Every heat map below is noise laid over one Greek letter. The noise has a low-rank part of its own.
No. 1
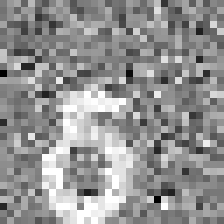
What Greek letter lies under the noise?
delta
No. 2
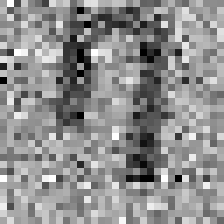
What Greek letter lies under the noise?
eta
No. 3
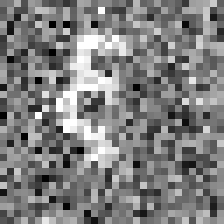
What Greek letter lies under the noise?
xi
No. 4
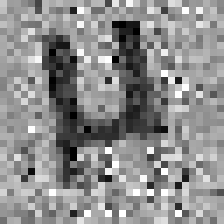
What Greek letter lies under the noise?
mu
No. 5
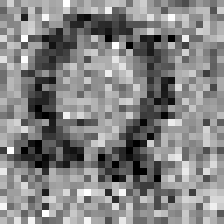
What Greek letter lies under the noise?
omega
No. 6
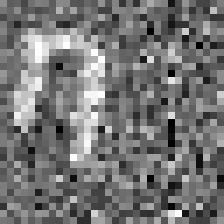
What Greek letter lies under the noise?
eta
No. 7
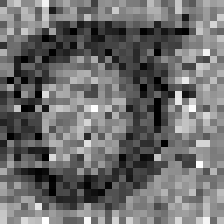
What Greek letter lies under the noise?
sigma
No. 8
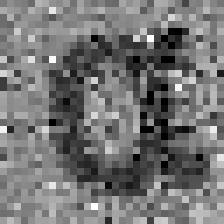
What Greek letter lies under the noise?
alpha
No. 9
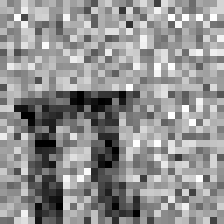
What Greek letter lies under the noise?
pi
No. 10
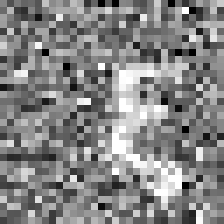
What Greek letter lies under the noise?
xi
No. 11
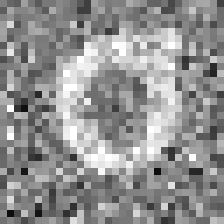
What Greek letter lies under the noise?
sigma
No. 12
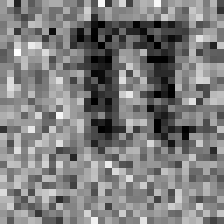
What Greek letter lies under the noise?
pi
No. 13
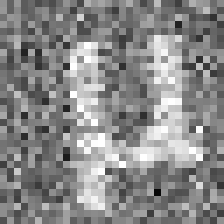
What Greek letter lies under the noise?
mu
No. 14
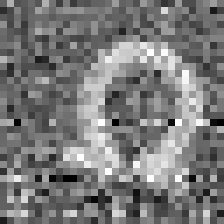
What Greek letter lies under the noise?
omega
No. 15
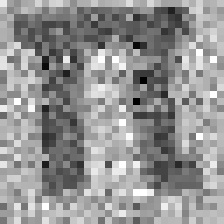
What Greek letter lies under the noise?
pi
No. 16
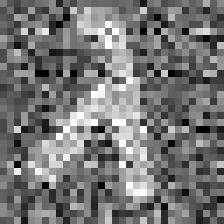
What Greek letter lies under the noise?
lambda
